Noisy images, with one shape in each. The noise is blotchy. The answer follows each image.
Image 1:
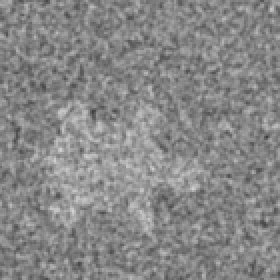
turtle
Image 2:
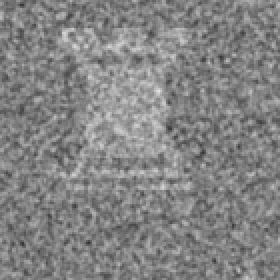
chess rook
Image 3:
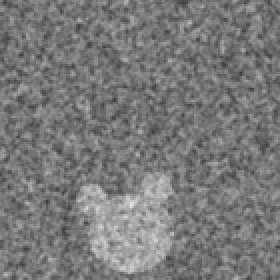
bear's head
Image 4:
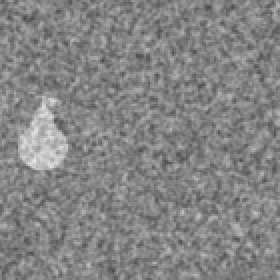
pear
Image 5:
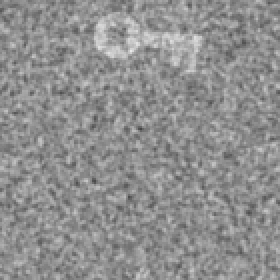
key
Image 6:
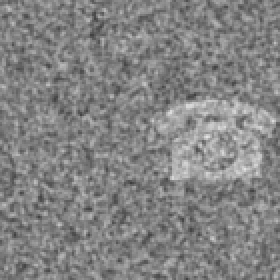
telephone
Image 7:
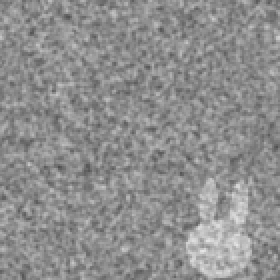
rabbit's head
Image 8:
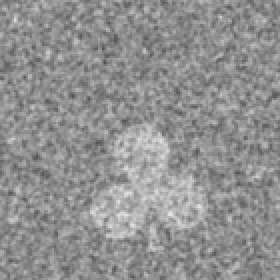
club
